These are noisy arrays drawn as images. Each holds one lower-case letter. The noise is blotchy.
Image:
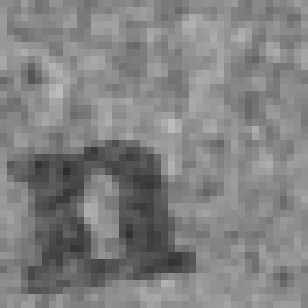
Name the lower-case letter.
n
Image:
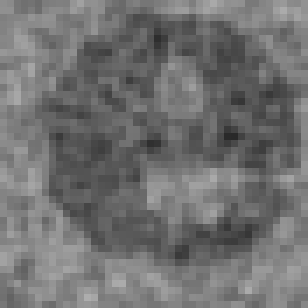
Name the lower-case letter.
e
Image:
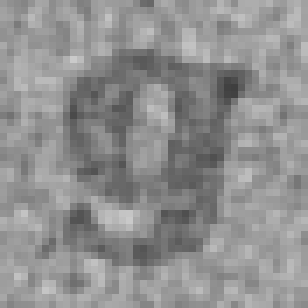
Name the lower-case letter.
g
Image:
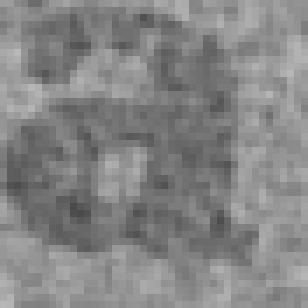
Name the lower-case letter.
a
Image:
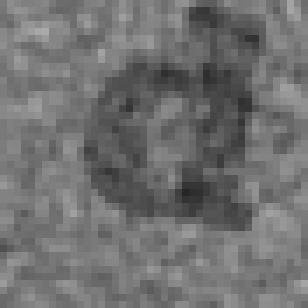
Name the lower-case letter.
d
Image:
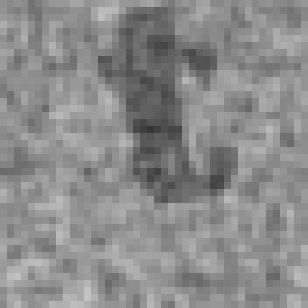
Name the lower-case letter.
t
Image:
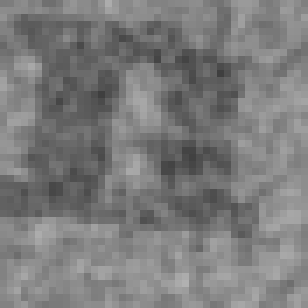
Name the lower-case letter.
n
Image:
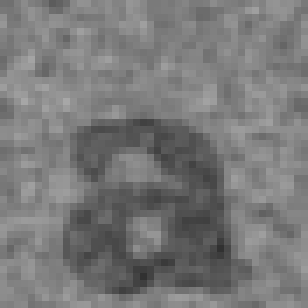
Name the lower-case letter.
a
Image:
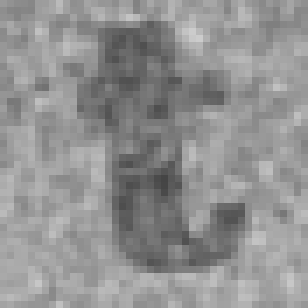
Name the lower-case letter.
t
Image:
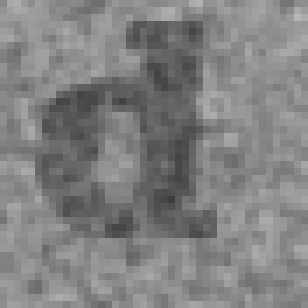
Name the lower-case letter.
d
